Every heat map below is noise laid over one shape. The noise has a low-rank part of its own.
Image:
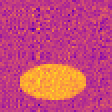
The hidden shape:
ellipse
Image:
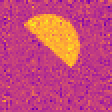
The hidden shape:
half disc
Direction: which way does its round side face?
up and right
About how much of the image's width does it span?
half
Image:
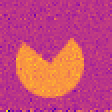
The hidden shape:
disc with a wedge cut out
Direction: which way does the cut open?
up
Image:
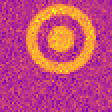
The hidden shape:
bullseye
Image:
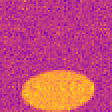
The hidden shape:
ellipse
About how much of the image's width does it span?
two thirds
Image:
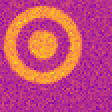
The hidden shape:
bullseye
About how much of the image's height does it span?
two thirds
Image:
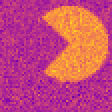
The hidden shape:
disc with a wedge cut out
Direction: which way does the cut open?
left
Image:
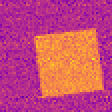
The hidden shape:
square
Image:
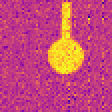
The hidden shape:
lollipop
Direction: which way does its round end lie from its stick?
down
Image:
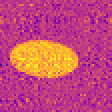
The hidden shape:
ellipse
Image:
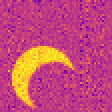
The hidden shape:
crescent
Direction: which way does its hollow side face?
down and right
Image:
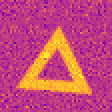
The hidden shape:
triangle frame
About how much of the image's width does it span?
two thirds
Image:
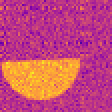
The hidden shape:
half disc
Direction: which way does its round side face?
down
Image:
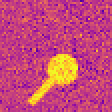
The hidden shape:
lollipop
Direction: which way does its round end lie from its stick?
up and right
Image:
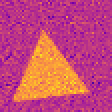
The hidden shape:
triangle
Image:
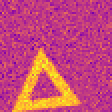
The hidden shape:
triangle frame
